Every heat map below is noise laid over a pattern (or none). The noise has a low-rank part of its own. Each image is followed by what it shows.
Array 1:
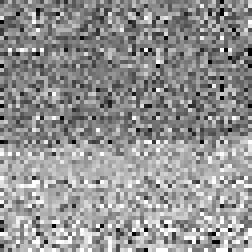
a sharp edge
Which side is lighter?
bottom
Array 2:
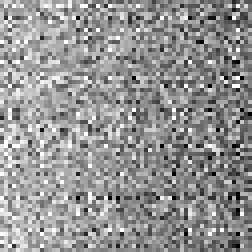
a smooth slope
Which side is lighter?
left
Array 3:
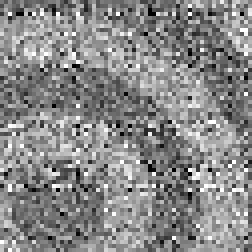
rings round one point
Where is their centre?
bottom left
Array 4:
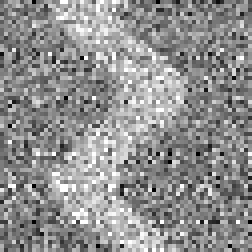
a wavy band
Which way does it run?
top to bottom
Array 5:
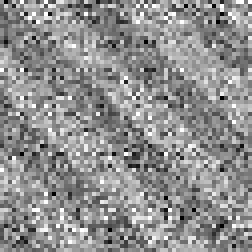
diagonal stripes
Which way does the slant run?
top left to bottom right
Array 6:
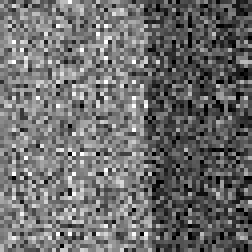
a sharp edge
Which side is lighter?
left
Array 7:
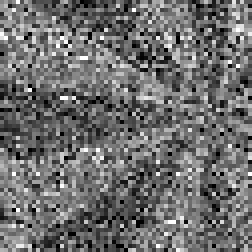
spokes from one point
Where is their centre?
middle right
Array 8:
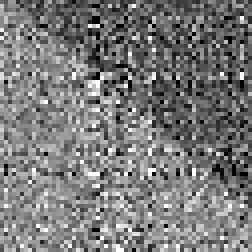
a sharp edge
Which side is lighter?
bottom left
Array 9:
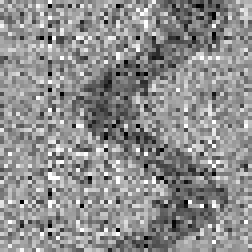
a wavy band
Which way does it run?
top to bottom
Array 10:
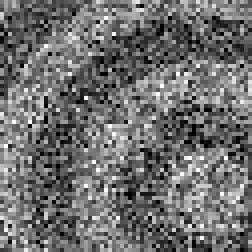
rings round one point
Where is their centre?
bottom right
